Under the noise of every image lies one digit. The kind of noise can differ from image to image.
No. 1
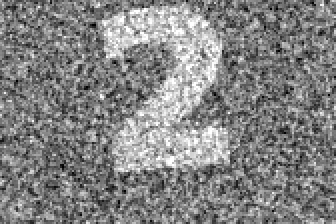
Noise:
blotchy
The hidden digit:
2
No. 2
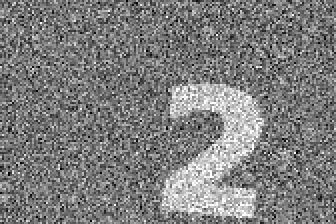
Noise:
low rank plus noise
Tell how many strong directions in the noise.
five to eight
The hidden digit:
2
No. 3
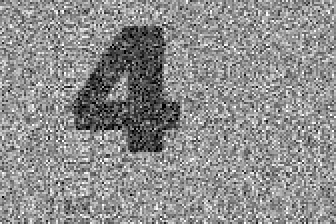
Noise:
low rank plus noise
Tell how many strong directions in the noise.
one
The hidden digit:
4
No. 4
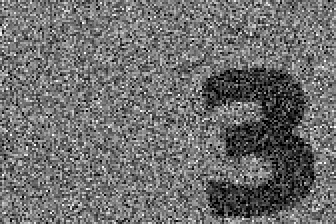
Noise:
independent entries
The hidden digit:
3
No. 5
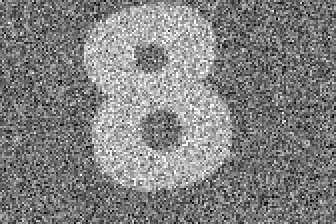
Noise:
independent entries
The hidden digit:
8
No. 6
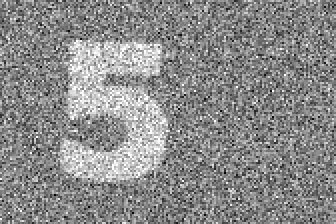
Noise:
independent entries
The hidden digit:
5
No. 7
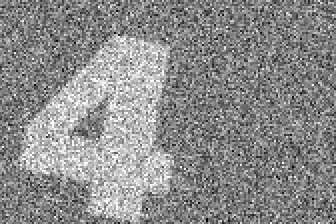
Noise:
independent entries
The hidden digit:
4
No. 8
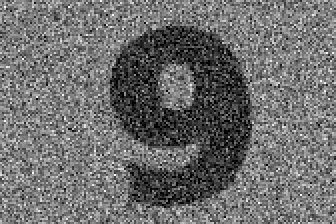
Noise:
independent entries
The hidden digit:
9
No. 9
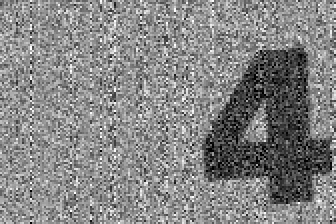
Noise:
columns of uneven size
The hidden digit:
4
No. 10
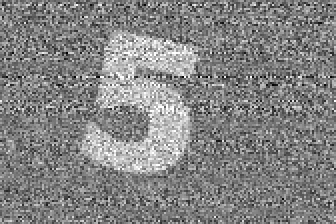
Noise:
rows of uneven size
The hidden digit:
5
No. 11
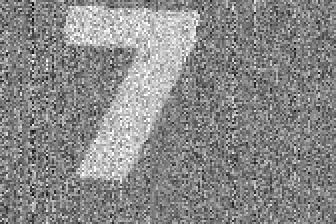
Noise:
columns of uneven size
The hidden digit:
7
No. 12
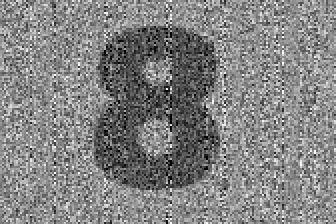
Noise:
columns of uneven size
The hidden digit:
8
